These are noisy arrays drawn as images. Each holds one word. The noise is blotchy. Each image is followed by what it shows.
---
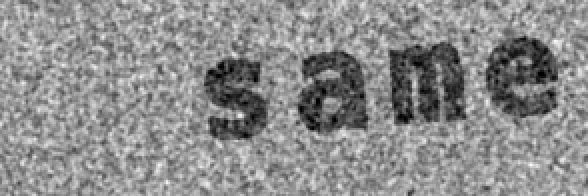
same
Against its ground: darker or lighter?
darker
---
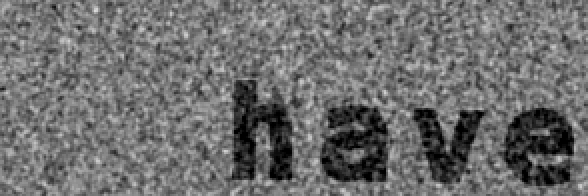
have
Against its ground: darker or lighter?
darker
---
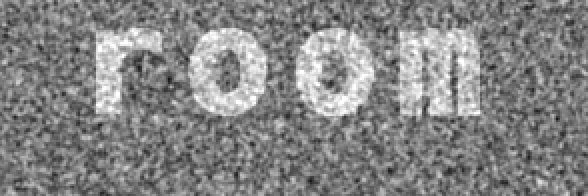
room
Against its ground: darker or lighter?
lighter
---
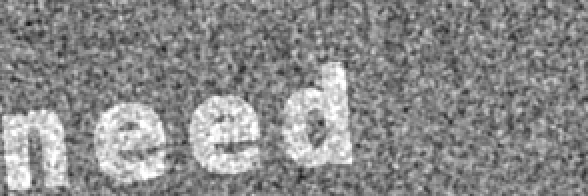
need
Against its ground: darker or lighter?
lighter
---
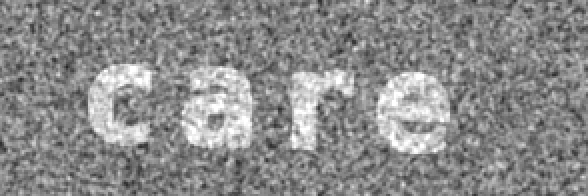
care
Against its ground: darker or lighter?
lighter
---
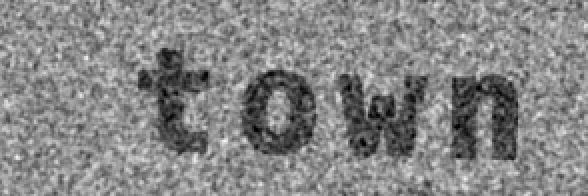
town
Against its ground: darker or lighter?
darker
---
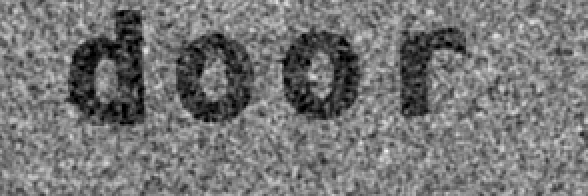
door
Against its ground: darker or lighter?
darker
